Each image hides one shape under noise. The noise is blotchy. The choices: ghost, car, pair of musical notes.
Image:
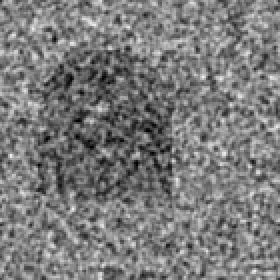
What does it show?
dark ghost
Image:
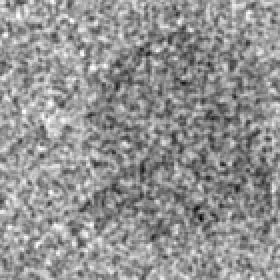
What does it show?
dark ghost
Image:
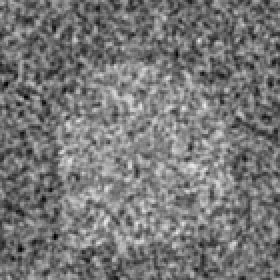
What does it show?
light ghost
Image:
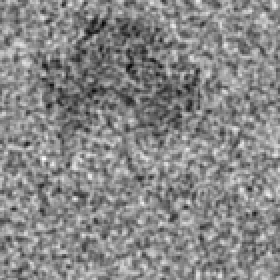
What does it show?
dark car
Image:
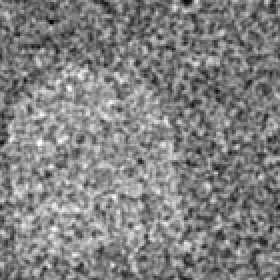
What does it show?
light ghost
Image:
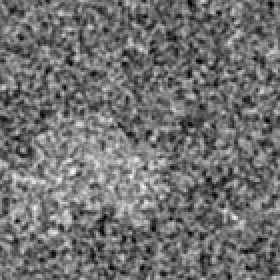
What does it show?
light car
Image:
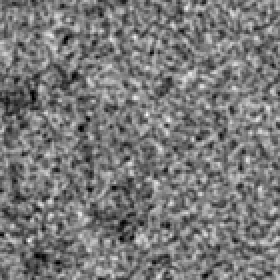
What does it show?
dark pair of musical notes
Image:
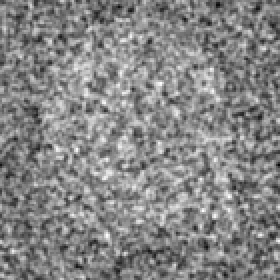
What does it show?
light ghost
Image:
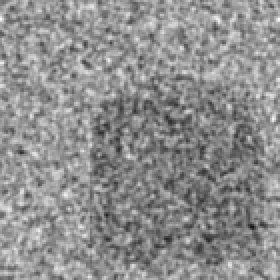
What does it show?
dark ghost
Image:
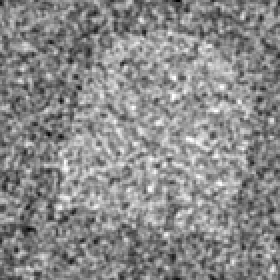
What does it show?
light ghost
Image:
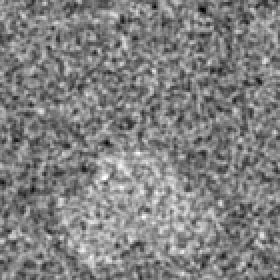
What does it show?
light car
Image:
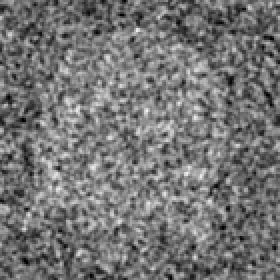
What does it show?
light ghost
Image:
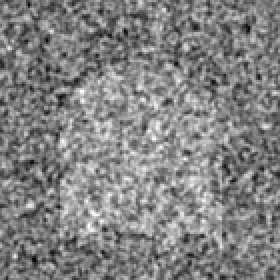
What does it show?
light ghost
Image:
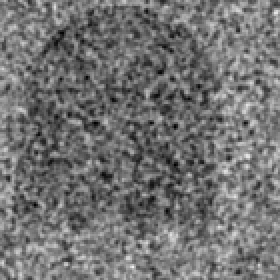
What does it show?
dark ghost
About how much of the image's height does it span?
nearly all
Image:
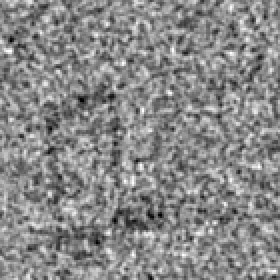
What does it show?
dark pair of musical notes
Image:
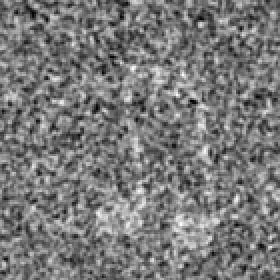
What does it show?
light pair of musical notes
